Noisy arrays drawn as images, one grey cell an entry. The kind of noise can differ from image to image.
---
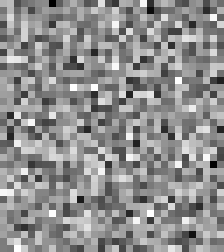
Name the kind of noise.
independent entries
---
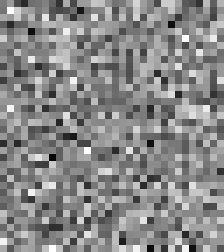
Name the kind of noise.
independent entries
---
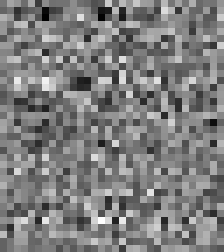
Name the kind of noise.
low rank plus noise
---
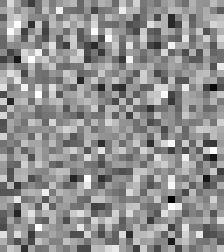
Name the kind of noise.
low rank plus noise
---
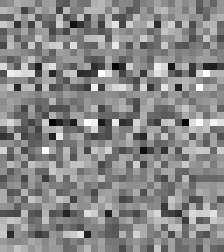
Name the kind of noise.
rows of uneven size
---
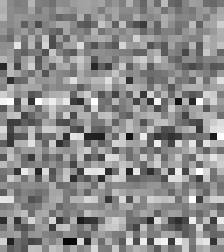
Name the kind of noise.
rows of uneven size
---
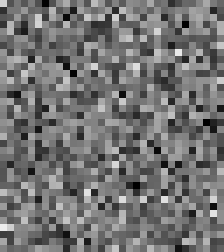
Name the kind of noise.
independent entries
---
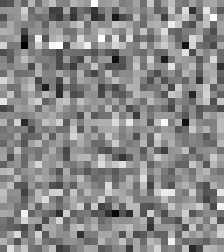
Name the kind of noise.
low rank plus noise
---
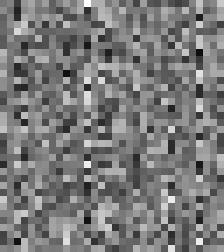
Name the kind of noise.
columns of uneven size
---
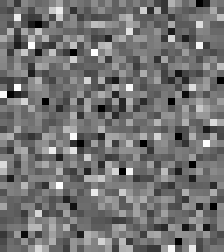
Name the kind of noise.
heavy tails
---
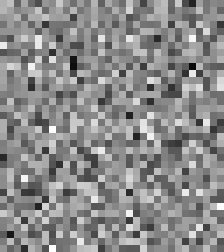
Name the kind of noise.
low rank plus noise
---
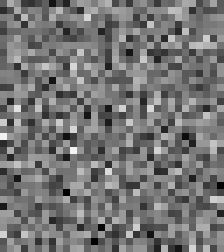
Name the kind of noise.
independent entries
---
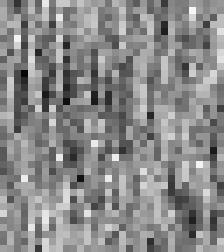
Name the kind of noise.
streaked along the columns
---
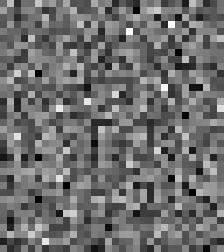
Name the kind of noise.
independent entries
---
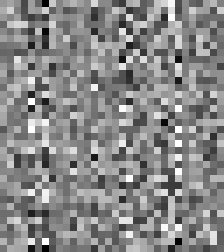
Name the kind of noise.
columns of uneven size
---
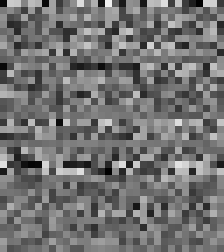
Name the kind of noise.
rows of uneven size
